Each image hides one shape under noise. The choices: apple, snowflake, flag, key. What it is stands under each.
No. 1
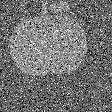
apple
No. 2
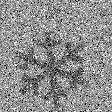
snowflake
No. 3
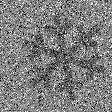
snowflake
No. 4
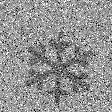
snowflake
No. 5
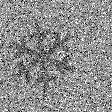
snowflake
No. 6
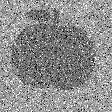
apple
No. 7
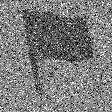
flag
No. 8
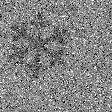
snowflake
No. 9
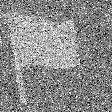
flag
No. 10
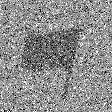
flag
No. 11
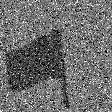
flag
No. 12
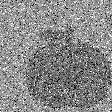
apple
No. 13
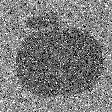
apple
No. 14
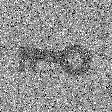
key
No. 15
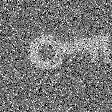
key
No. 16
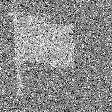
flag
